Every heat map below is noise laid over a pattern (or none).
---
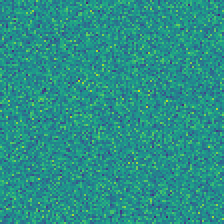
only noise
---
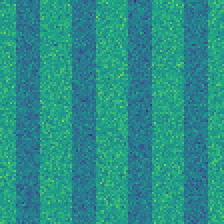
vertical stripes
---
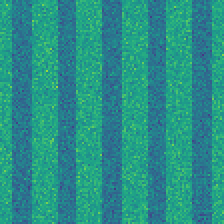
vertical stripes
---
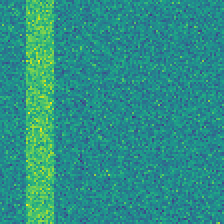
one vertical stripe
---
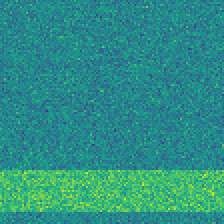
one horizontal stripe
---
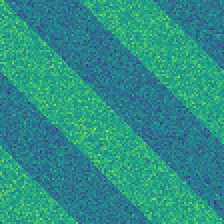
diagonal stripes
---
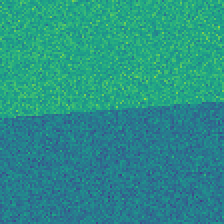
a sharp edge
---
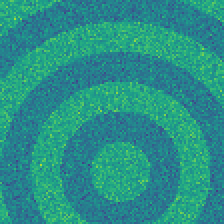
rings round one point
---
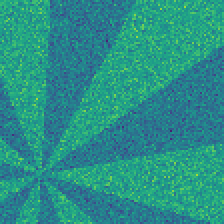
spokes from one point
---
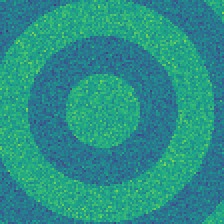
rings round one point
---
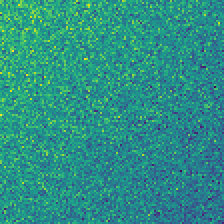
a smooth slope
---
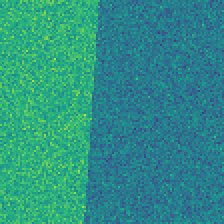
a sharp edge
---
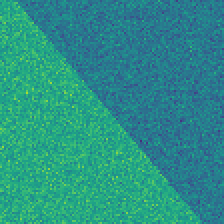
a sharp edge
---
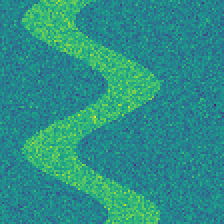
a wavy band
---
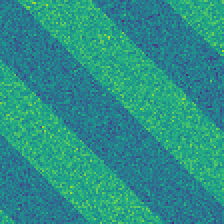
diagonal stripes
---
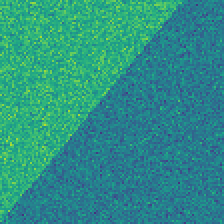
a sharp edge
